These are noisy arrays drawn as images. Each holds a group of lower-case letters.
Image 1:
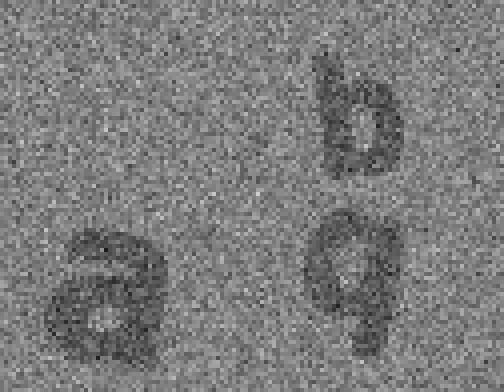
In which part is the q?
bottom right
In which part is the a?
bottom left
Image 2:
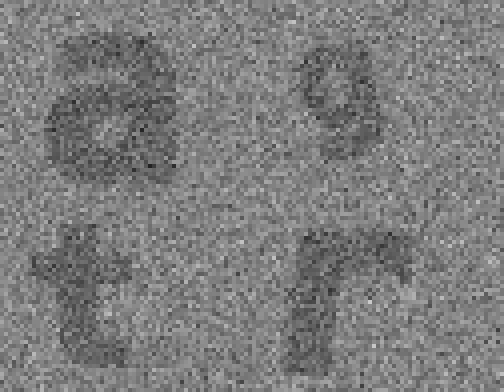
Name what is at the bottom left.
t
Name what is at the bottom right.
r
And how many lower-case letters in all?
4
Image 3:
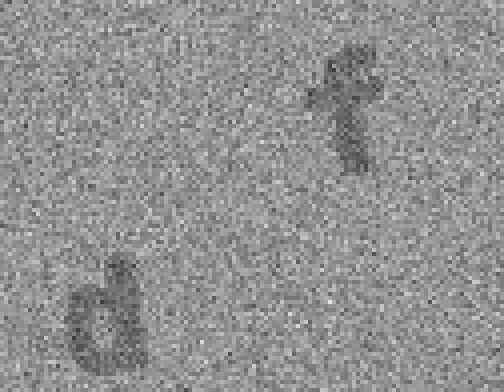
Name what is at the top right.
f
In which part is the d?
bottom left
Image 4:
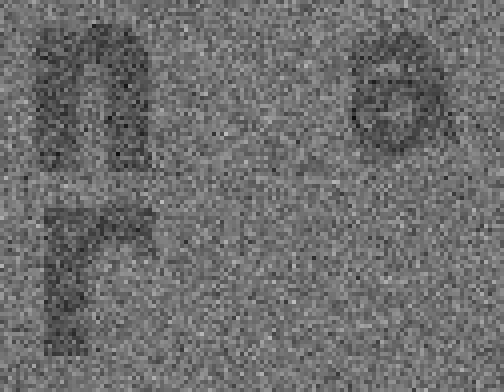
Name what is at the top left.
n
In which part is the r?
bottom left
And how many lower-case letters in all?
3
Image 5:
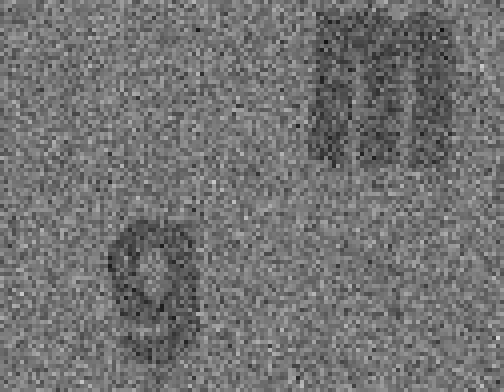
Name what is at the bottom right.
nothing
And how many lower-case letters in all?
2
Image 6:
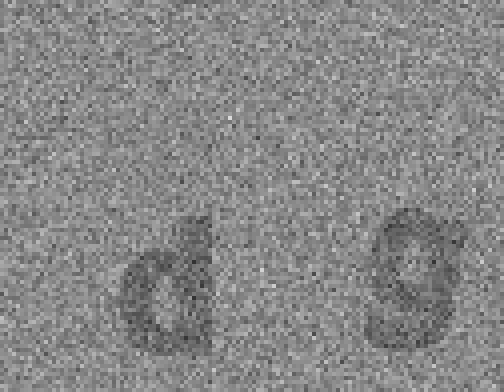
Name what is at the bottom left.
d
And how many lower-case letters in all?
2
